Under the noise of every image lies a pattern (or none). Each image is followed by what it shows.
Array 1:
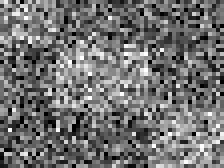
blocks along the diagonal
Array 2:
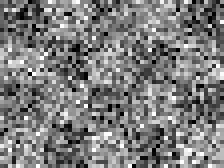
a checkerboard
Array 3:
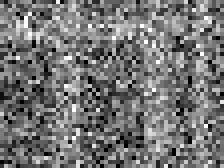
bands of rows crossing bands of columns
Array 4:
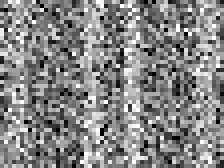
bands of columns
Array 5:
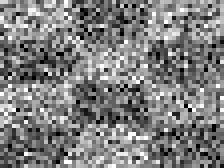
a checkerboard
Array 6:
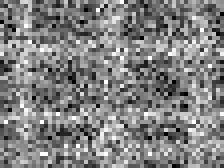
bands of rows crossing bands of columns
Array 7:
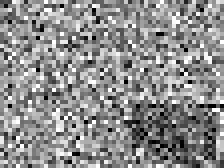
one block
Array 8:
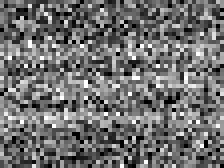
bands of rows
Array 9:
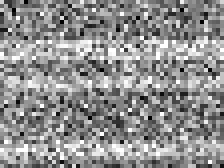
bands of rows
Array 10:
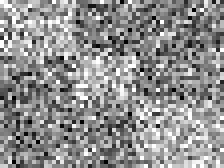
blocks along the diagonal
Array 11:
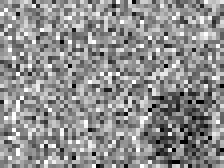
one block
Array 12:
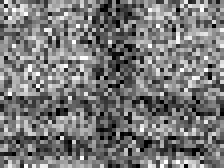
bands of rows crossing bands of columns
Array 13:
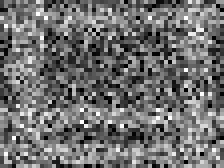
bands of rows crossing bands of columns
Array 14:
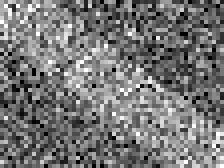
a diagonal band
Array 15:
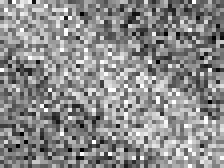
a diagonal band
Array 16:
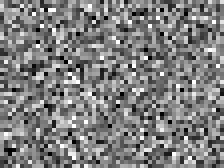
only noise
